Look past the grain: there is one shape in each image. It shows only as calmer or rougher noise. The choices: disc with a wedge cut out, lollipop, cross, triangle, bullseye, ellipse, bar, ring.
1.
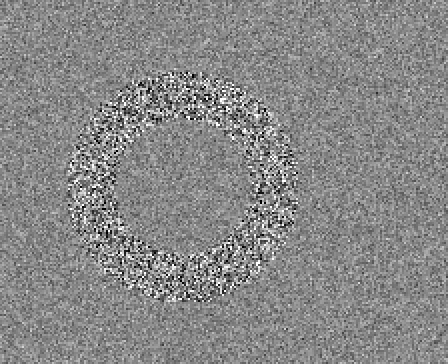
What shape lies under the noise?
ring
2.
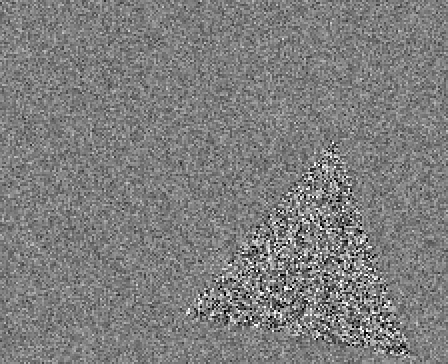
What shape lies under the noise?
triangle
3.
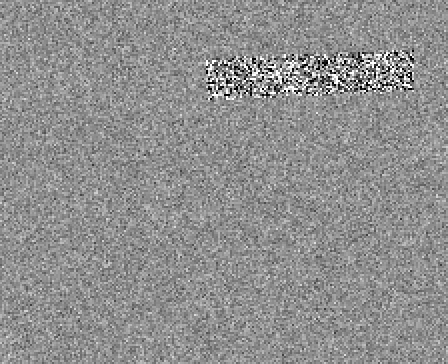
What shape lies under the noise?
bar
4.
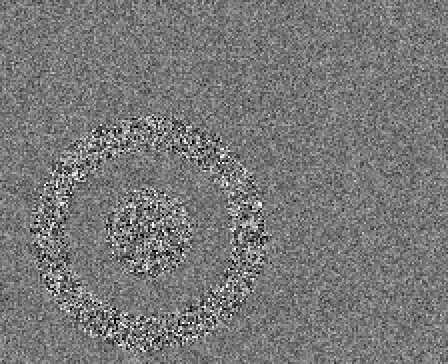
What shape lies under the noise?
bullseye
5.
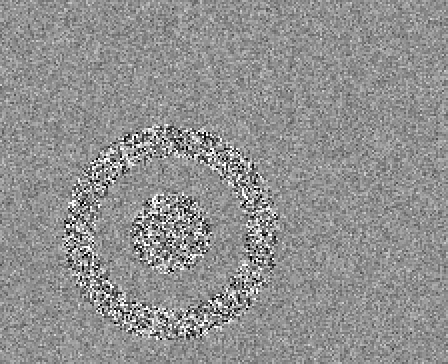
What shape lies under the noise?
bullseye
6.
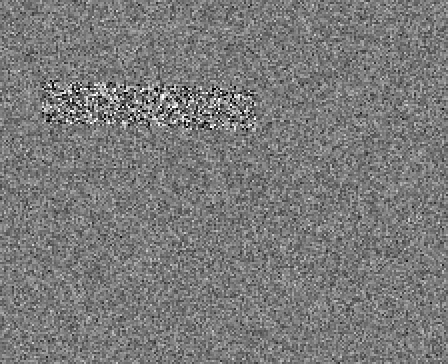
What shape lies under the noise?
bar
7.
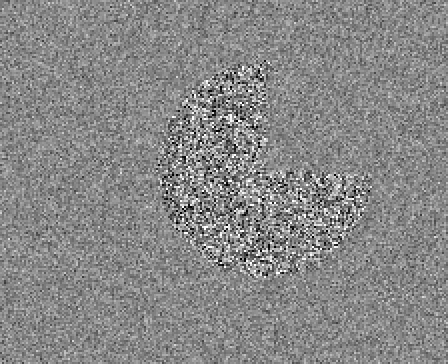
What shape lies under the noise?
disc with a wedge cut out
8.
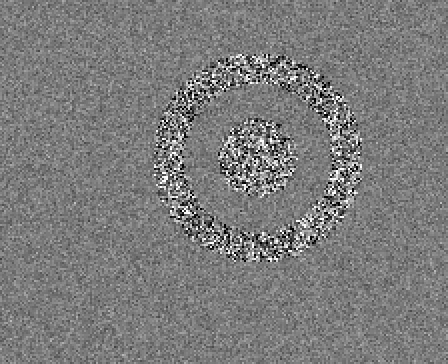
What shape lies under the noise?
bullseye
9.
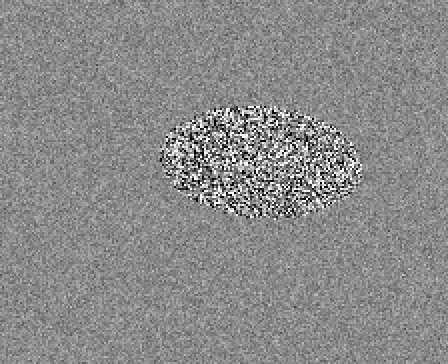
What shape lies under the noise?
ellipse
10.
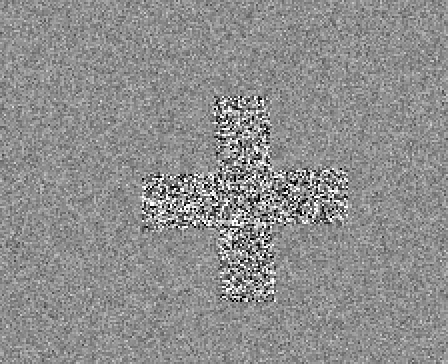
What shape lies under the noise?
cross
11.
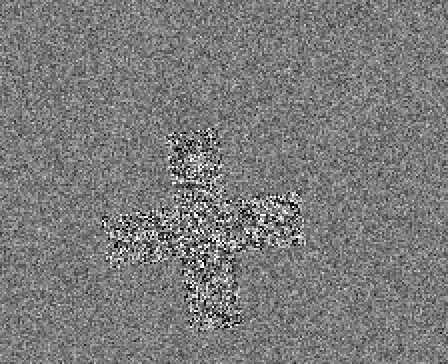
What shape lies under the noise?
cross
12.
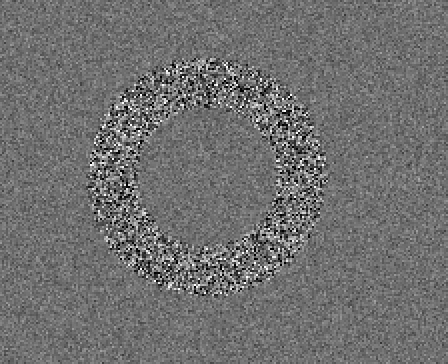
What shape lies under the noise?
ring
